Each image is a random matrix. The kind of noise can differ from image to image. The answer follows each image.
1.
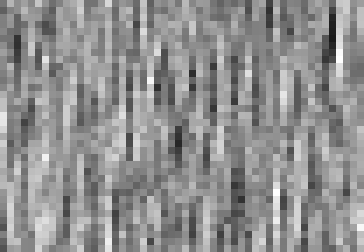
streaked along the columns
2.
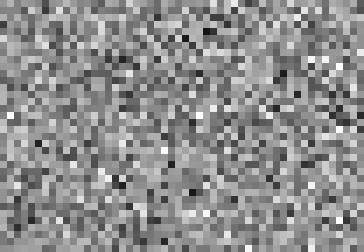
independent entries
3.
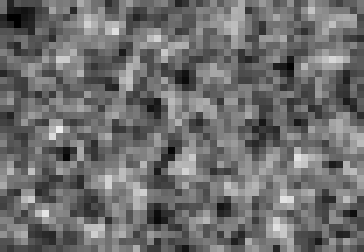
blotchy
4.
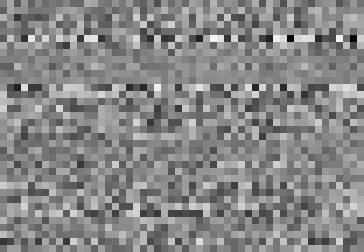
rows of uneven size
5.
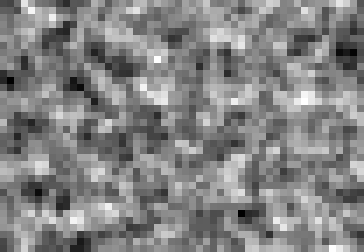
blotchy
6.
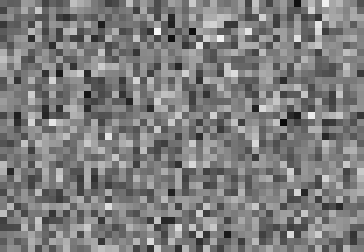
low rank plus noise
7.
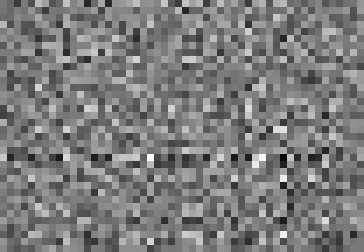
low rank plus noise
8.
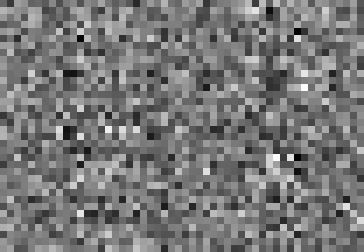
low rank plus noise
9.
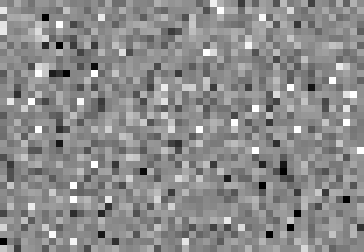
heavy tails
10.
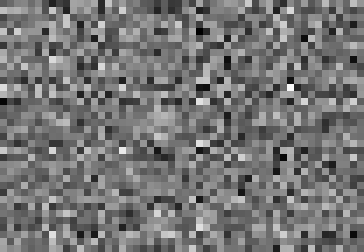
low rank plus noise
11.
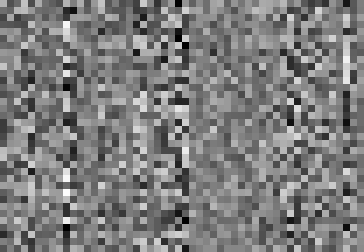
columns of uneven size
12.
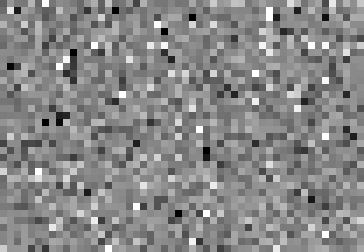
heavy tails
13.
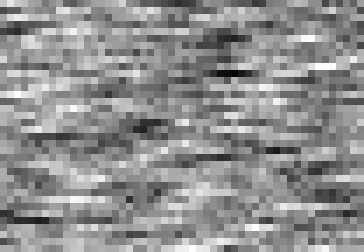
streaked along the rows
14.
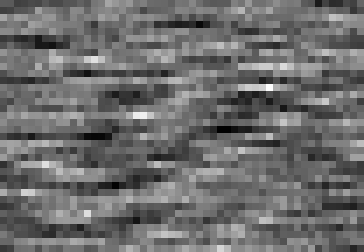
streaked along the rows
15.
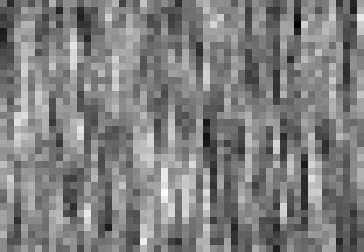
streaked along the columns
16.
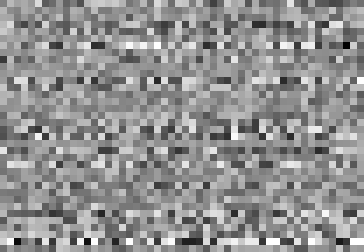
rows of uneven size
